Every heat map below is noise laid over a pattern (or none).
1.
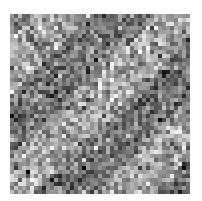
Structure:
diagonal stripes
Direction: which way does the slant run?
bottom left to top right
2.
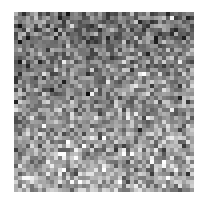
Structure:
a smooth slope
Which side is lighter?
bottom
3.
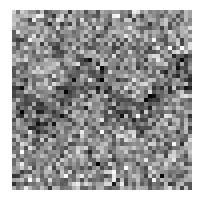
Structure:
a wavy band
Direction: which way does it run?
left to right
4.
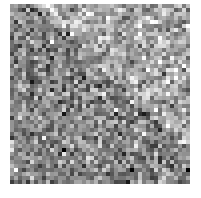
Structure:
a sharp edge
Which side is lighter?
top right
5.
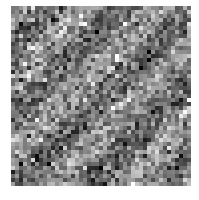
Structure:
diagonal stripes
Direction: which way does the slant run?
bottom left to top right
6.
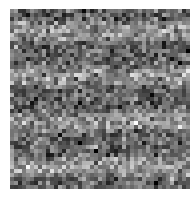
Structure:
horizontal stripes
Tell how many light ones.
4
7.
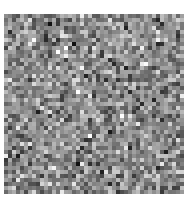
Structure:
only noise
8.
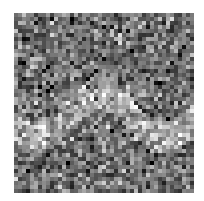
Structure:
a wavy band
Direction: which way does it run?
left to right
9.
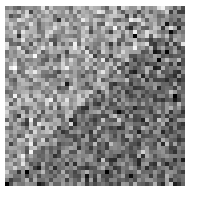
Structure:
a sharp edge
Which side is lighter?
top left
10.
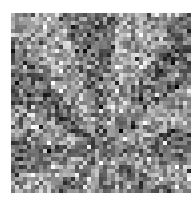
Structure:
spokes from one point
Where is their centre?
bottom middle
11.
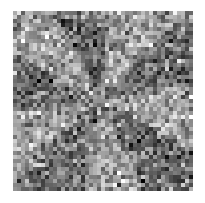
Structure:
spokes from one point
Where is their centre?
centre
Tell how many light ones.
5
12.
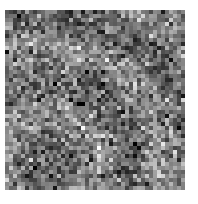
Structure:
rings round one point
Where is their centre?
bottom left
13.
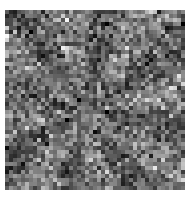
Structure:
spokes from one point
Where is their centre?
centre
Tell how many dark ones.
8
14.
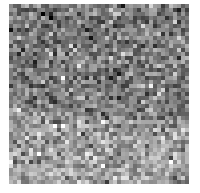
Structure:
a sharp edge
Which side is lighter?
bottom
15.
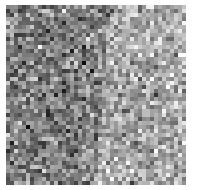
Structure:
a sharp edge
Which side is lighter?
right
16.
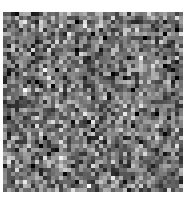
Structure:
only noise
